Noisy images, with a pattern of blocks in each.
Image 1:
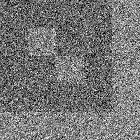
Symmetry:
mirrored about the diagonal from the top left
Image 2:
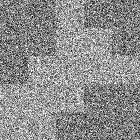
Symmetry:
mirrored about the diagonal from the bottom left
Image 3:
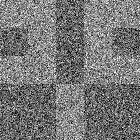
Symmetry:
left and right mirror each other
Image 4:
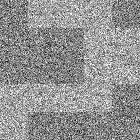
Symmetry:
no symmetry
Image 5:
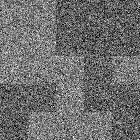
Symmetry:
no symmetry
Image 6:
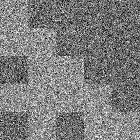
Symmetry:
mirrored about the diagonal from the bottom left
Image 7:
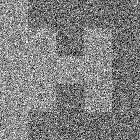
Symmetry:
top and bottom mirror each other
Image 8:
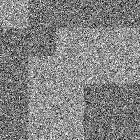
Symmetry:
mirrored about the diagonal from the top left
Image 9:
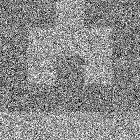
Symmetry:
left and right mirror each other
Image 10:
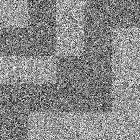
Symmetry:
mirrored about the diagonal from the top left
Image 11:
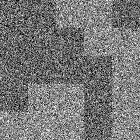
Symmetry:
no symmetry
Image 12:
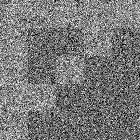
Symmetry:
mirrored about the diagonal from the top left
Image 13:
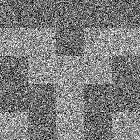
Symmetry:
left and right mirror each other
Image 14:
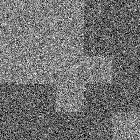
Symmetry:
mirrored about the diagonal from the top left
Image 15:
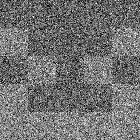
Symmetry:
left and right mirror each other
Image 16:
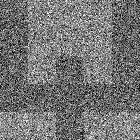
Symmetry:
left and right mirror each other
